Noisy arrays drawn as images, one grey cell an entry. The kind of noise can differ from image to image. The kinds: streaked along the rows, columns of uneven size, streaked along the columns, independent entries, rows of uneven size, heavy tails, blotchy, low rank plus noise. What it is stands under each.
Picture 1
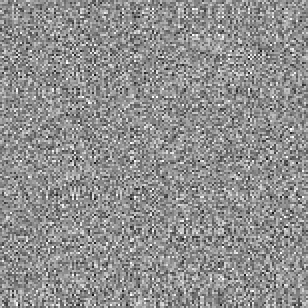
low rank plus noise
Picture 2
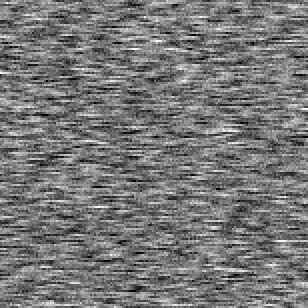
streaked along the rows
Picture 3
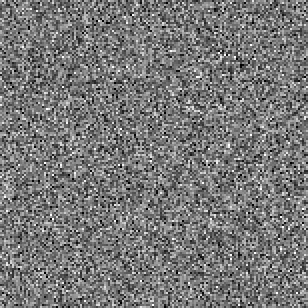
independent entries
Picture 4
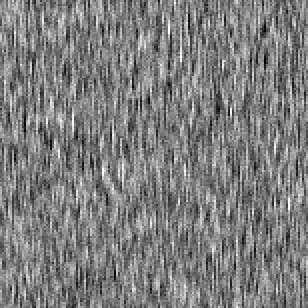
streaked along the columns
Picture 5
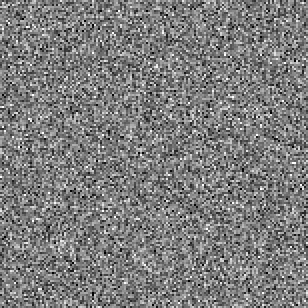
independent entries
